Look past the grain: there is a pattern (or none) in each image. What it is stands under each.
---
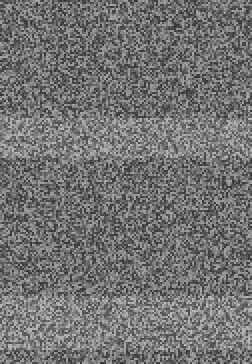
bands of rows
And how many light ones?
2
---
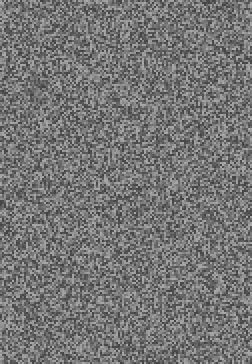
only noise
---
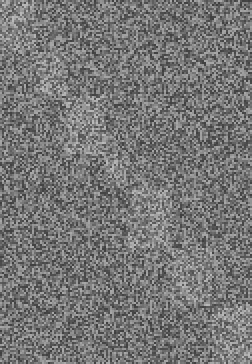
blocks along the diagonal
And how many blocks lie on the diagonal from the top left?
7
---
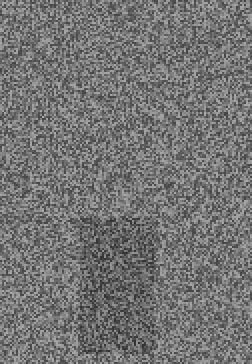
one block
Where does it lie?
bottom middle
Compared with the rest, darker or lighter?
darker
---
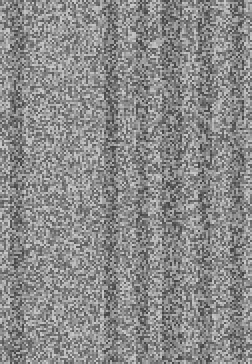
bands of columns
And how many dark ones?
6
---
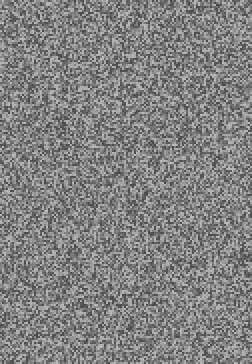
only noise
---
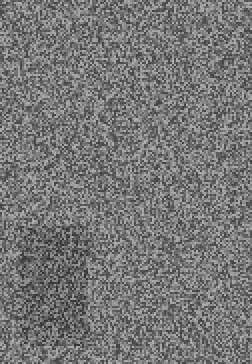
one block
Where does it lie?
bottom left
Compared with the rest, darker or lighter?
darker
